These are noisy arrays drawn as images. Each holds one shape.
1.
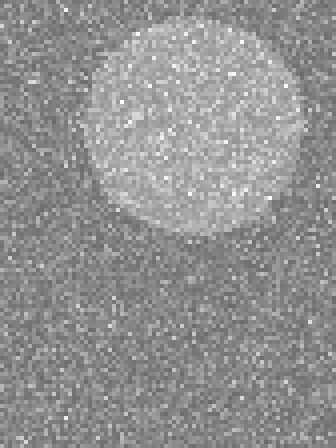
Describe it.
light disc
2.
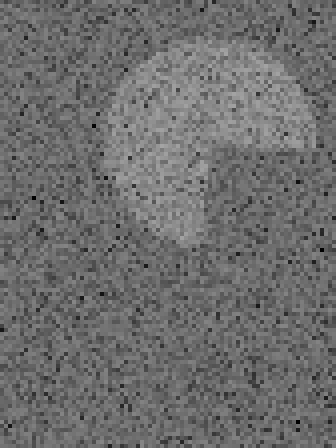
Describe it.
light disc with a wedge cut out
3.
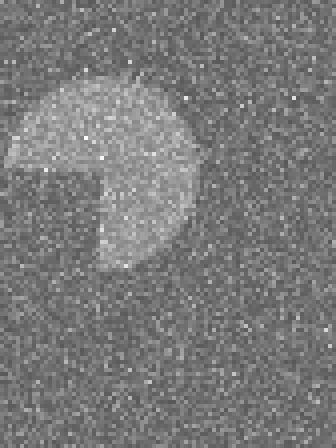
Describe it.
light disc with a wedge cut out
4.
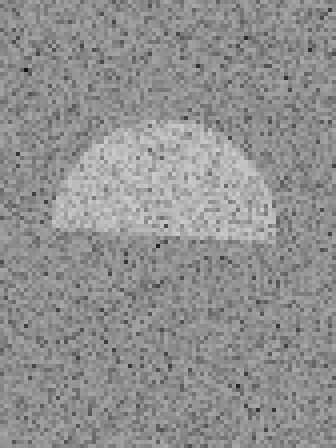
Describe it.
light half disc
